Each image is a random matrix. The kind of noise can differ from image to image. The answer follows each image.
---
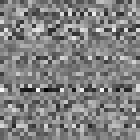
rows of uneven size
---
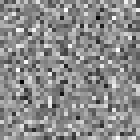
independent entries
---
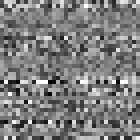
rows of uneven size
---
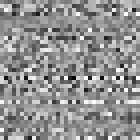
rows of uneven size
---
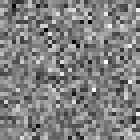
independent entries
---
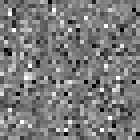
heavy tails
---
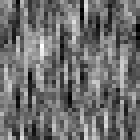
streaked along the columns
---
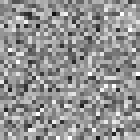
low rank plus noise
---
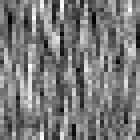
streaked along the columns
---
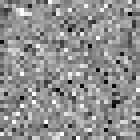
heavy tails
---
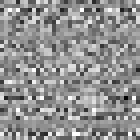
rows of uneven size
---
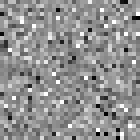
heavy tails
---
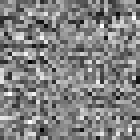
low rank plus noise
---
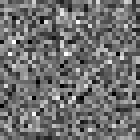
independent entries
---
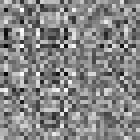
low rank plus noise
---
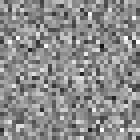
independent entries
